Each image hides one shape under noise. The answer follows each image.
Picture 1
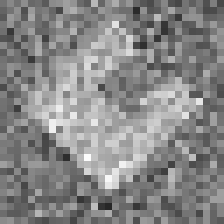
square with a notch
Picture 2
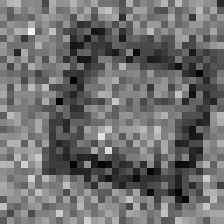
square frame
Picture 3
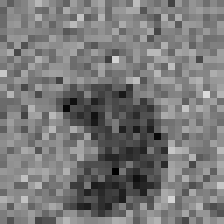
disc with a wedge cut out
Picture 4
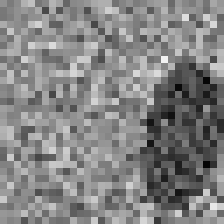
ellipse
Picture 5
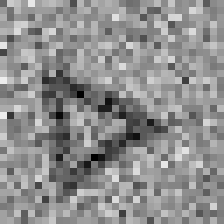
triangle frame
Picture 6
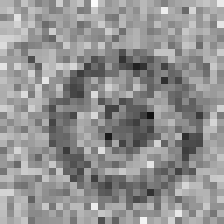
bullseye
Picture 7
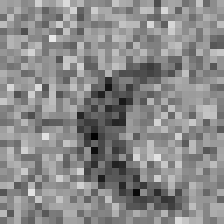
crescent
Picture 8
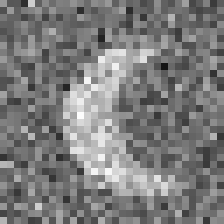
crescent
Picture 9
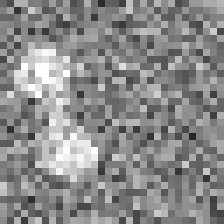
dumbbell
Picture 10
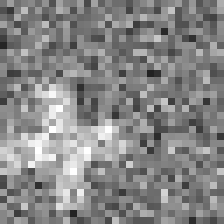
cross
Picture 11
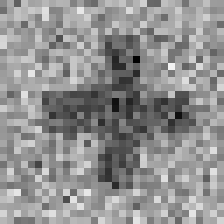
cross
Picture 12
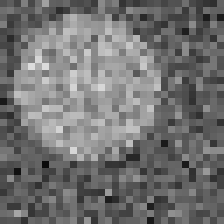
disc
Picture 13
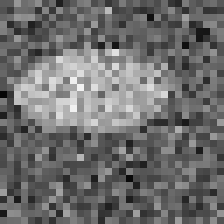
ellipse
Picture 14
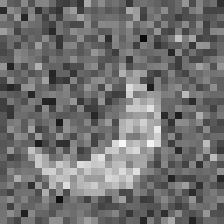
crescent
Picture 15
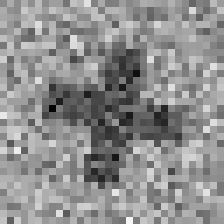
cross
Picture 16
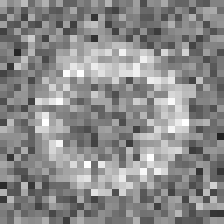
ring
